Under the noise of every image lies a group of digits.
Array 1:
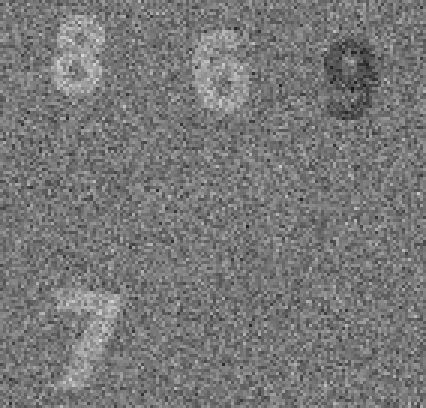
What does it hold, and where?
top left: light 8; top middle: light 6; top right: dark 9; bottom left: light 7
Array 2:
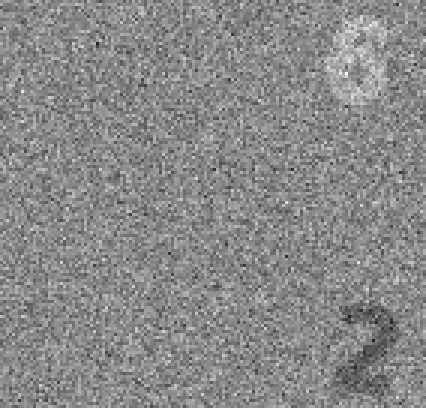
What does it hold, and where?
top right: light 6; bottom right: dark 2
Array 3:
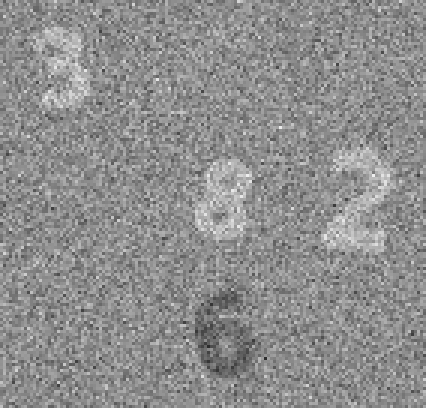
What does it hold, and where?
top left: light 3; centre: light 8; middle right: light 2; bottom middle: dark 6
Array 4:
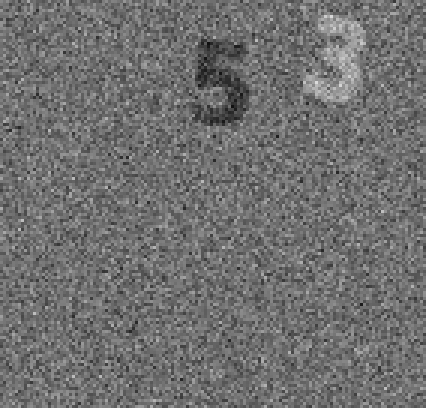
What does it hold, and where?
top middle: dark 5; top right: light 3
